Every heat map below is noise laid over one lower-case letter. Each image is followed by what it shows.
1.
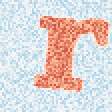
r
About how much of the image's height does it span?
two thirds
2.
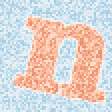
n
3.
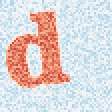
d
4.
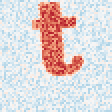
t
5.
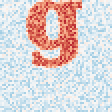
g
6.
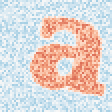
a
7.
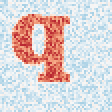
q
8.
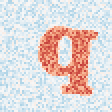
q
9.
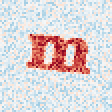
m
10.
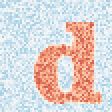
d
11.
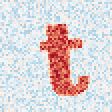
t
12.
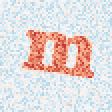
m
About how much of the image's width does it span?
two thirds
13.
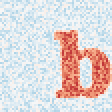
b
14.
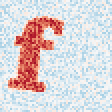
f
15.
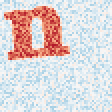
n
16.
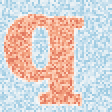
q
